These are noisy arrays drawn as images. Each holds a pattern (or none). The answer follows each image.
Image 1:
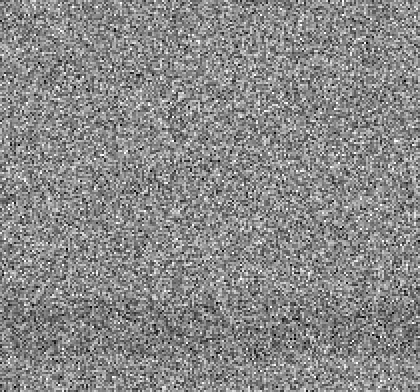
one band of rows
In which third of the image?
bottom
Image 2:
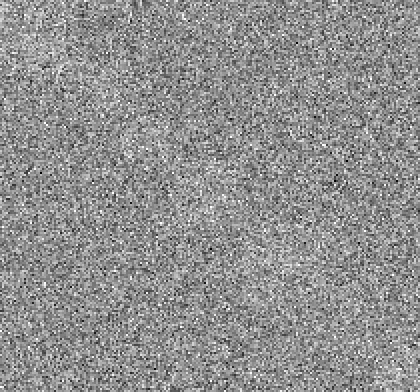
blocks along the diagonal
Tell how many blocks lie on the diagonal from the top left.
7
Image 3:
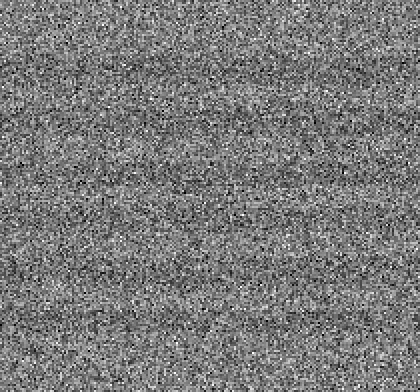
bands of rows
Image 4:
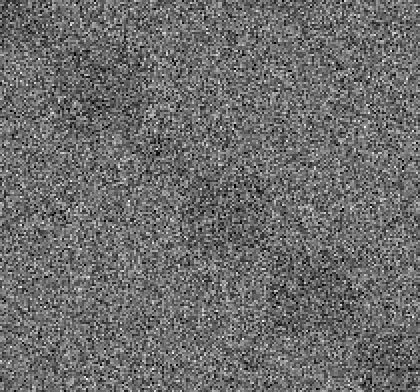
blocks along the diagonal
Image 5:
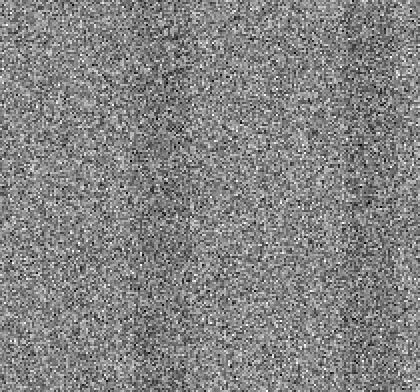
bands of columns
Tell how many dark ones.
2
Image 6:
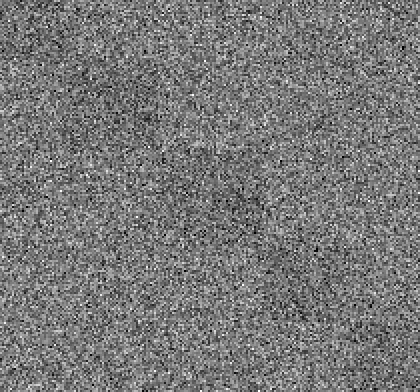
blocks along the diagonal
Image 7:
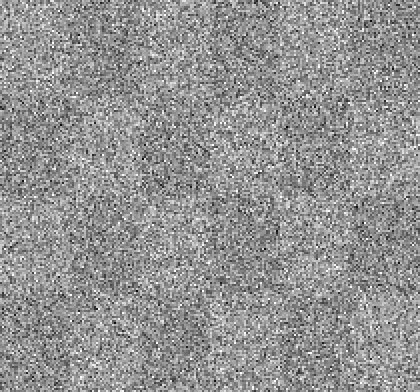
a checkerboard
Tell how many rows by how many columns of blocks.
4 by 6
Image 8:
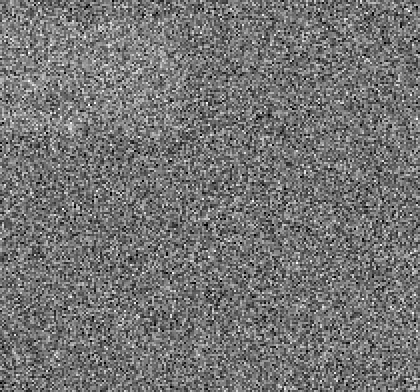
one block
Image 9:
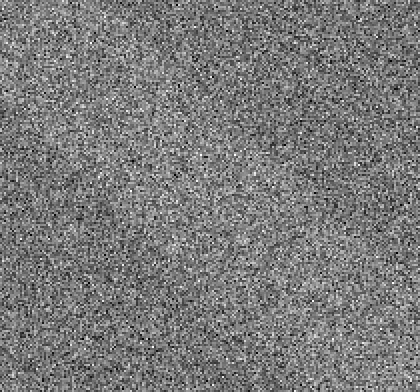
a diagonal band
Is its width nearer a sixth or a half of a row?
a half
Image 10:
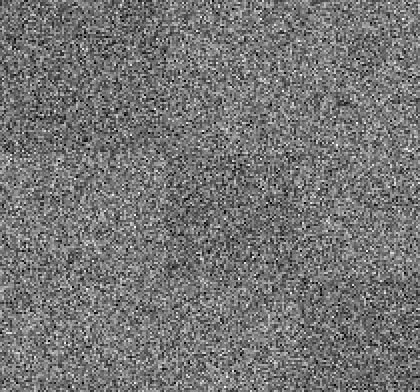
blocks along the diagonal
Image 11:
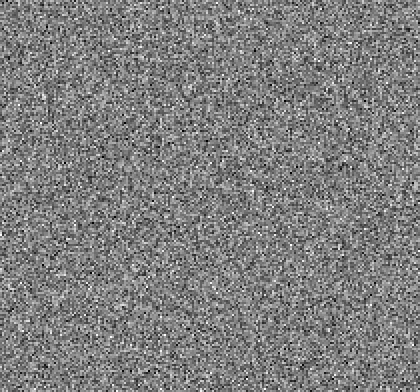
only noise
